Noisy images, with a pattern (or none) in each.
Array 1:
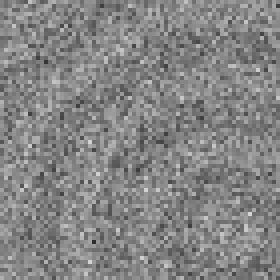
rings round one point
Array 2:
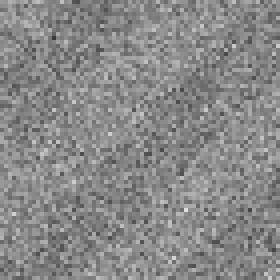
diagonal stripes
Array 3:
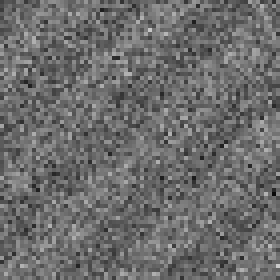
diagonal stripes
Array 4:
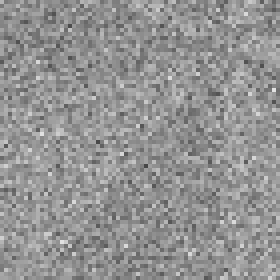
spokes from one point
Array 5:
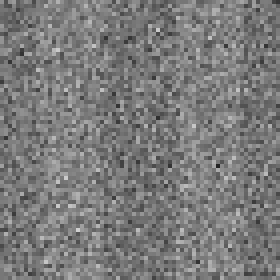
vertical stripes
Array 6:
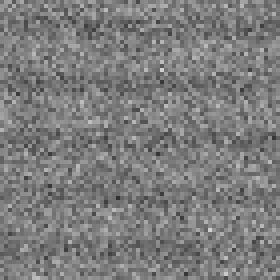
horizontal stripes
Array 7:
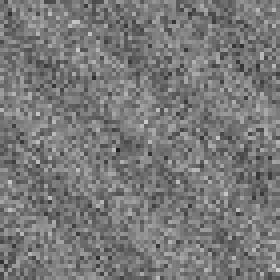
diagonal stripes
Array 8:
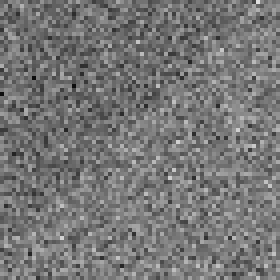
a sharp edge
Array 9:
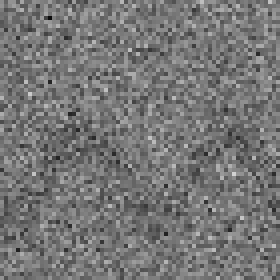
a wavy band
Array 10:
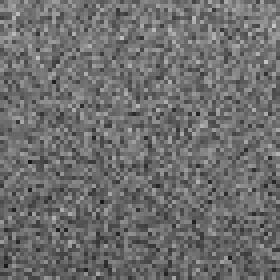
a smooth slope
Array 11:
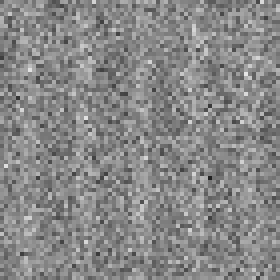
vertical stripes
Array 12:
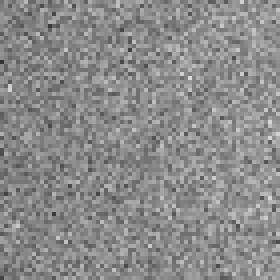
a smooth slope
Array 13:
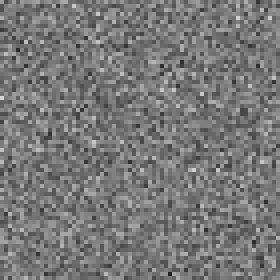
only noise
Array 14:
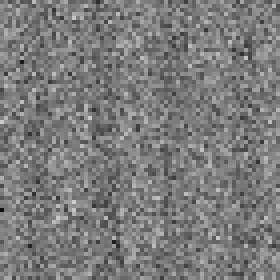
vertical stripes
